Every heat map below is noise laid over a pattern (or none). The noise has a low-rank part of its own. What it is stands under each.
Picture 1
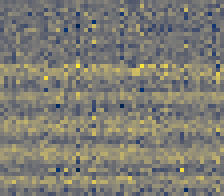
bands of rows
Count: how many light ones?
5
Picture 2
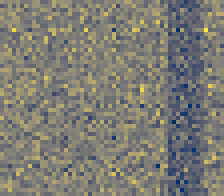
one band of columns
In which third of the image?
right
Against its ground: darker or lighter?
darker
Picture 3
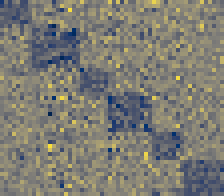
blocks along the diagonal
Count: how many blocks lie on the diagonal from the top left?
6
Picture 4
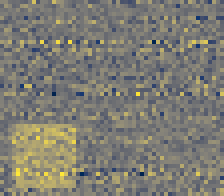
one block
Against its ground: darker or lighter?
lighter
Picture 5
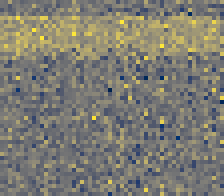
one band of rows
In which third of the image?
top
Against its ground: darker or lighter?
lighter
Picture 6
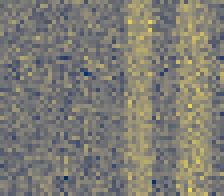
bands of columns
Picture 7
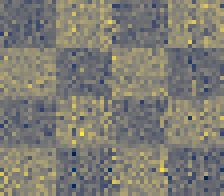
a checkerboard
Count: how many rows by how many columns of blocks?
4 by 4
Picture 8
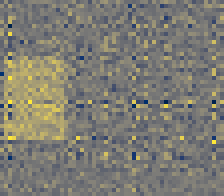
one block
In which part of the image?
middle left
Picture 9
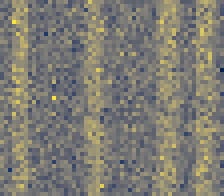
bands of columns
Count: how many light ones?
4
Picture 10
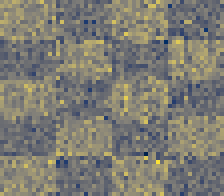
a checkerboard
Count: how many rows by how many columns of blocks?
5 by 4
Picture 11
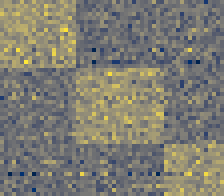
blocks along the diagonal
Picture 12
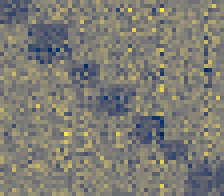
blocks along the diagonal
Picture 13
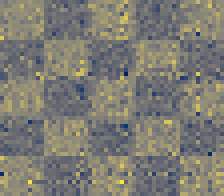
a checkerboard
